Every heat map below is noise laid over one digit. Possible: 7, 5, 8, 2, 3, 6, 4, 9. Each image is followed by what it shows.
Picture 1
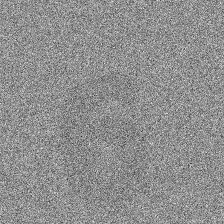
dark 6
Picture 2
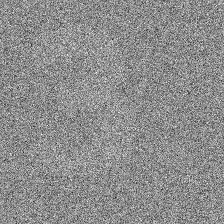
light 3
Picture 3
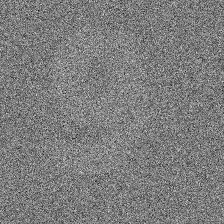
light 9
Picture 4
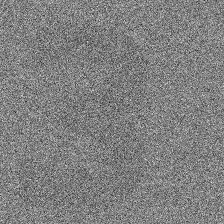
dark 3
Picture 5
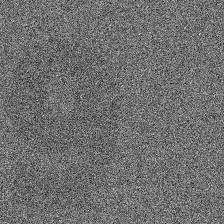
dark 9
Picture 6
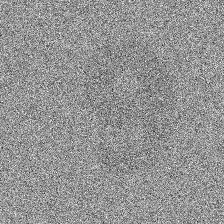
dark 9
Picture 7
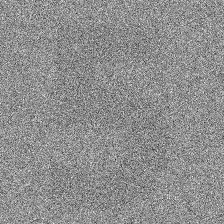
dark 5
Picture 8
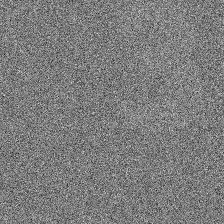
light 3
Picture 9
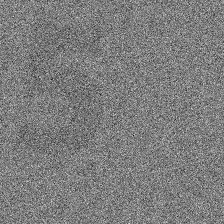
dark 5
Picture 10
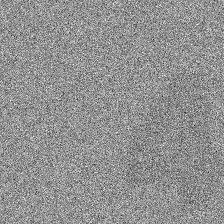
dark 4
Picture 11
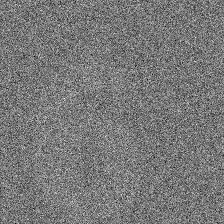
light 6
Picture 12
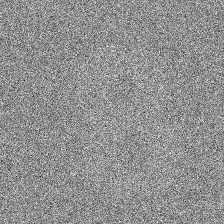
light 8
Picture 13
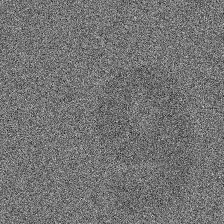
dark 9
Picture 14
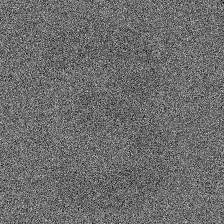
dark 3
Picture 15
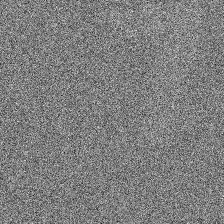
light 7
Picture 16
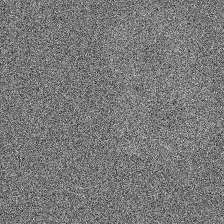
light 8
